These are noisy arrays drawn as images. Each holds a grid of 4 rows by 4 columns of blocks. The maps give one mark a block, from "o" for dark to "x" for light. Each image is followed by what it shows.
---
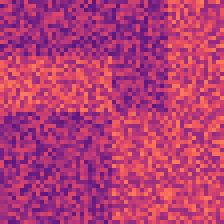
ooox
xxox
ooxx
ooxx
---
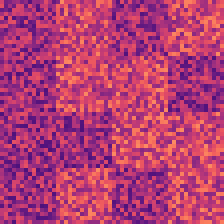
oxox
oxxo
ooxx
oxox
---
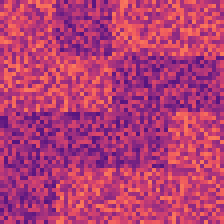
xoxx
xxoo
ooox
oxxx
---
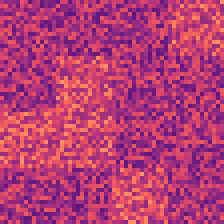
ooox
oxoo
xxoo
ooxo
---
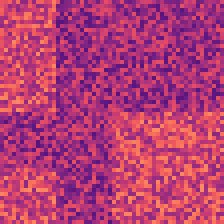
xooo
xooo
ooxx
xoxx
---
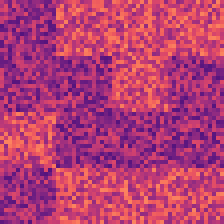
oxxx
ooxo
xooo
oxxx
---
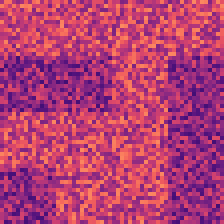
xxxx
ooxo
xxxo
oxxo
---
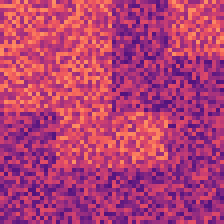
xxox
xxoo
oxxo
oooo
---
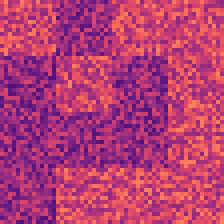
xoxx
oxox
ooox
oxxx
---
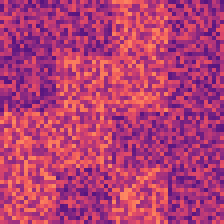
ooxo
oxxo
xxoo
xoxo
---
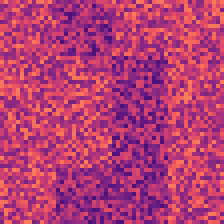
xoxx
xxox
xxox
xoox
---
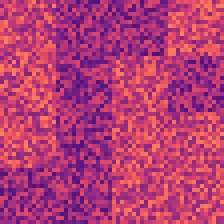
xoox
xoxo
xoxx
ooxx
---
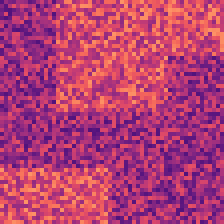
oxxx
oxxo
oooo
xxoo
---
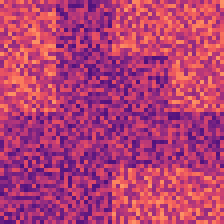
xoxx
xoox
oooo
ooxx
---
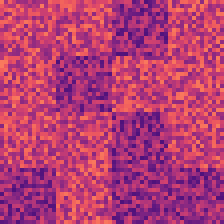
xxox
xoxx
xxox
oxoo
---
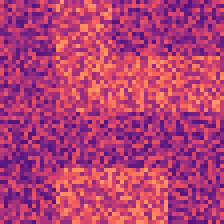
oxoo
oxxx
oooo
oxxo
